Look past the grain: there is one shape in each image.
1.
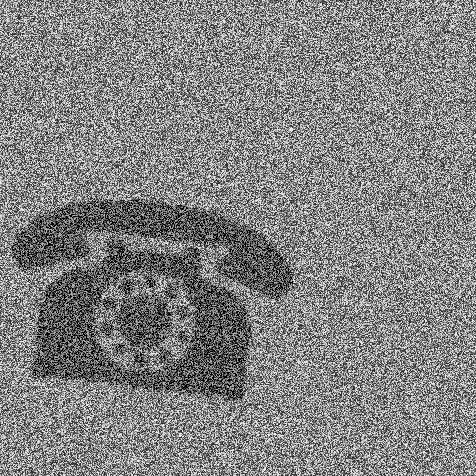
telephone
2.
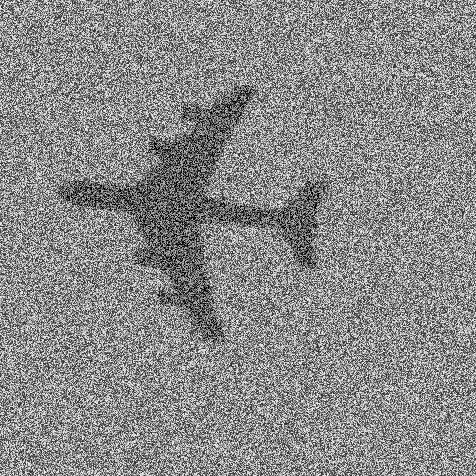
airplane
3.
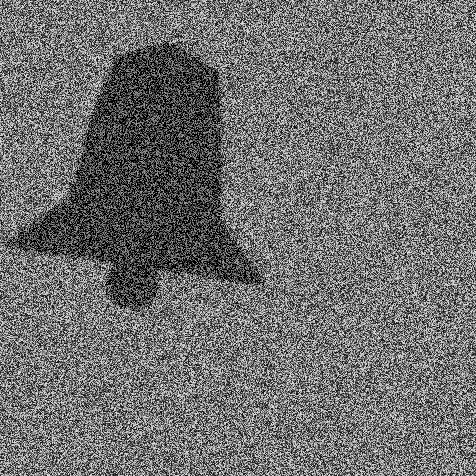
bell
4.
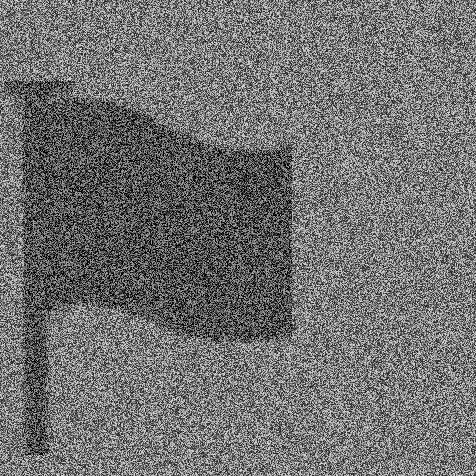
flag
